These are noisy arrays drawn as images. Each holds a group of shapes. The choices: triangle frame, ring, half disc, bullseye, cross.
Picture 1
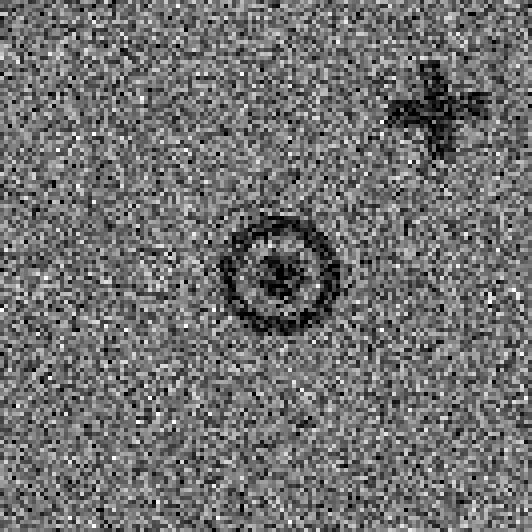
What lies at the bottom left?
nothing
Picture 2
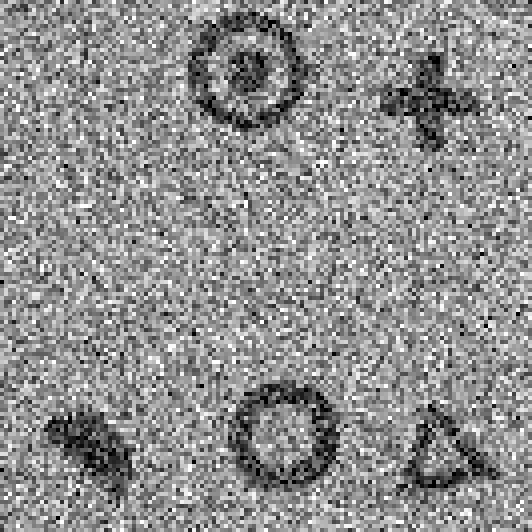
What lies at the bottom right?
triangle frame
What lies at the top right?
cross
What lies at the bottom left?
half disc
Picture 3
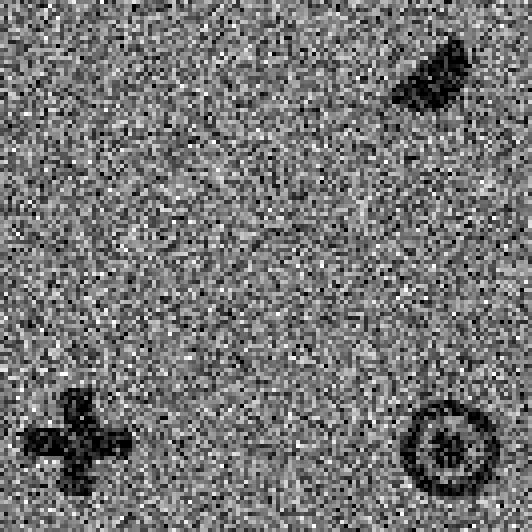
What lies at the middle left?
nothing
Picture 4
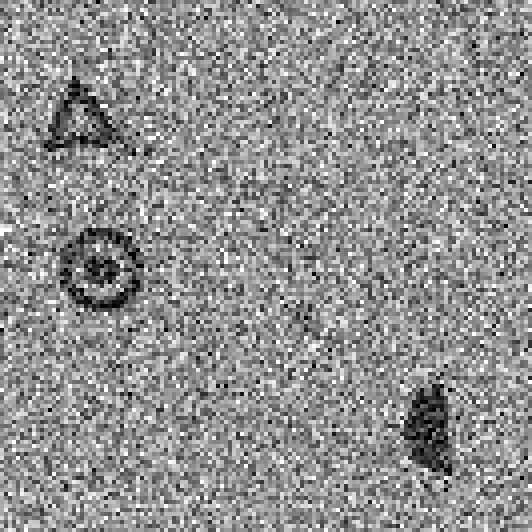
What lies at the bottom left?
nothing
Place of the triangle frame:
top left
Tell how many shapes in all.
3
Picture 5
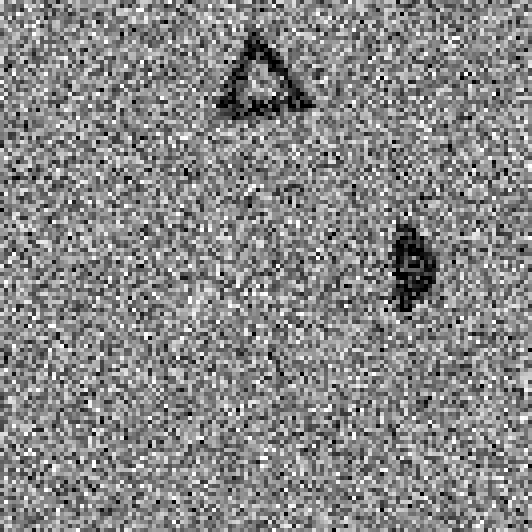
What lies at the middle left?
nothing
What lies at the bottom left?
nothing
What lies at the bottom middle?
nothing
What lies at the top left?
nothing
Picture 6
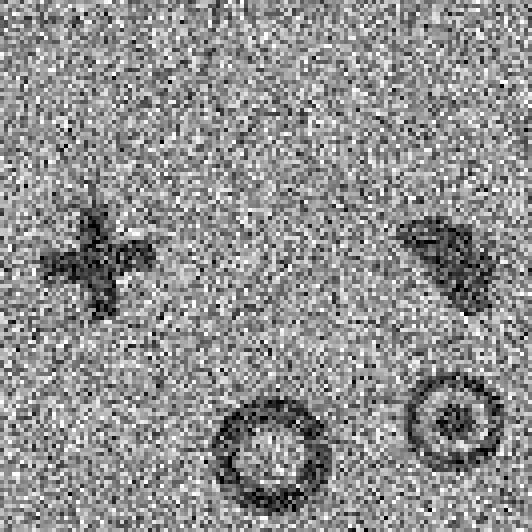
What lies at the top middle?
nothing
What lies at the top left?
nothing
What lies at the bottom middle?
ring
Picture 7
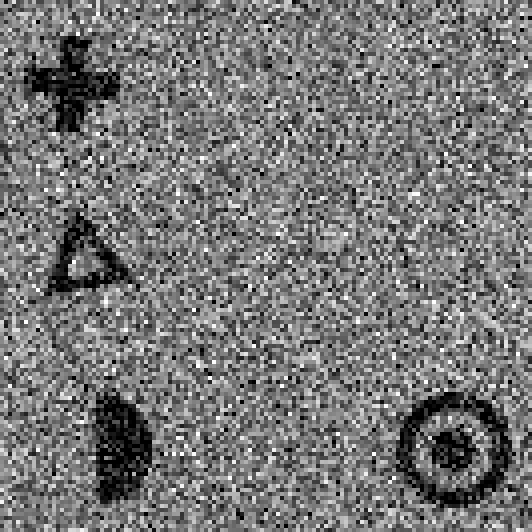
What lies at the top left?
cross
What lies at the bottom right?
bullseye
